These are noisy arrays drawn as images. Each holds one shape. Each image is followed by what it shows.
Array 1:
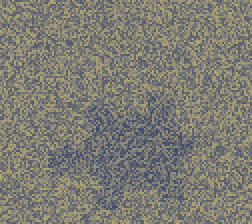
turtle
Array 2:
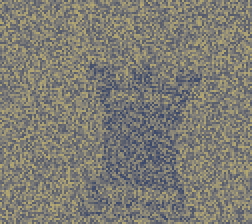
chess rook
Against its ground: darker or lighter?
darker
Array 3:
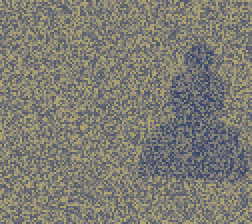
chess pawn
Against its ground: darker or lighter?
darker
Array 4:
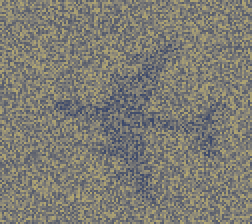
airplane
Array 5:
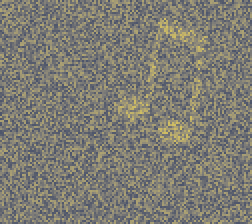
pair of musical notes
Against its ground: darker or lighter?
lighter
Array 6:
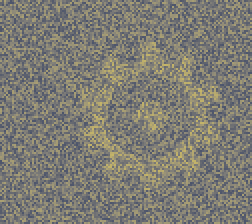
gear
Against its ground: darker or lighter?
lighter
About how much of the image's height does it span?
two thirds
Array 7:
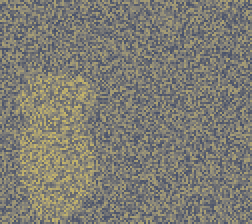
footprint
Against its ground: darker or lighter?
lighter
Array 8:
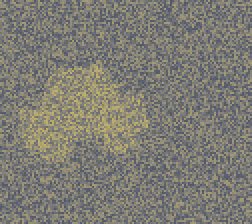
car
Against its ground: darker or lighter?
lighter
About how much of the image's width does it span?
half
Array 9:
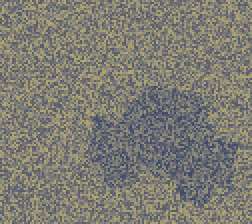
car
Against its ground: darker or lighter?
darker
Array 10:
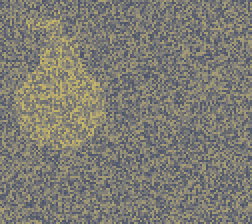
pear
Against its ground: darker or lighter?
lighter
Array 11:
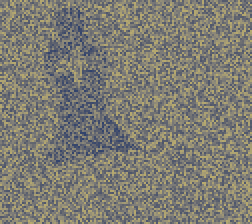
chess bishop
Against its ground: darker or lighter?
darker
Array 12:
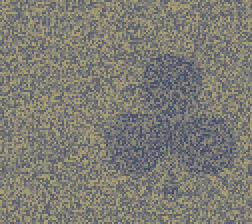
club
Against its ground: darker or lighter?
darker
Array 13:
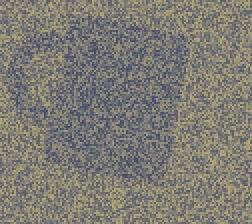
cup
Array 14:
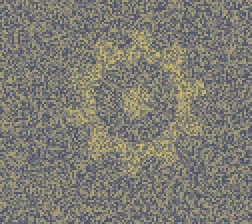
gear
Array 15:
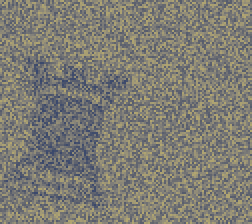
chess rook
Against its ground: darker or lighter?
darker
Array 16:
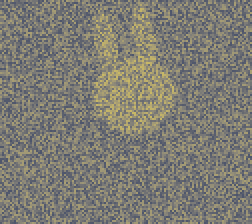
rabbit's head
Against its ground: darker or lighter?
lighter
